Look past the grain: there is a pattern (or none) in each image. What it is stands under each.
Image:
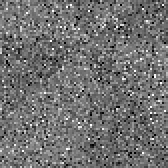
spokes from one point
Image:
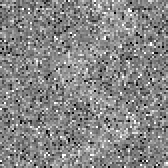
a wavy band
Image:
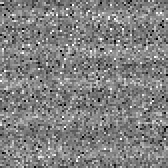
horizontal stripes
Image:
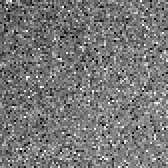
a smooth slope
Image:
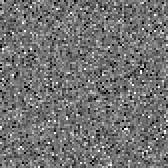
only noise
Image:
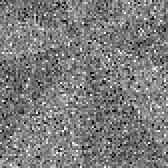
spokes from one point
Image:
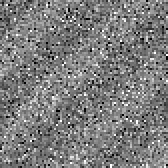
diagonal stripes
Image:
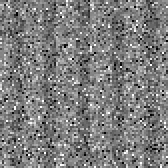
vertical stripes
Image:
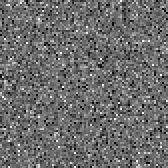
only noise
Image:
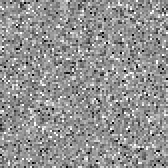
only noise
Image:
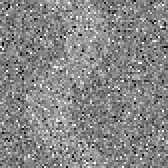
a wavy band
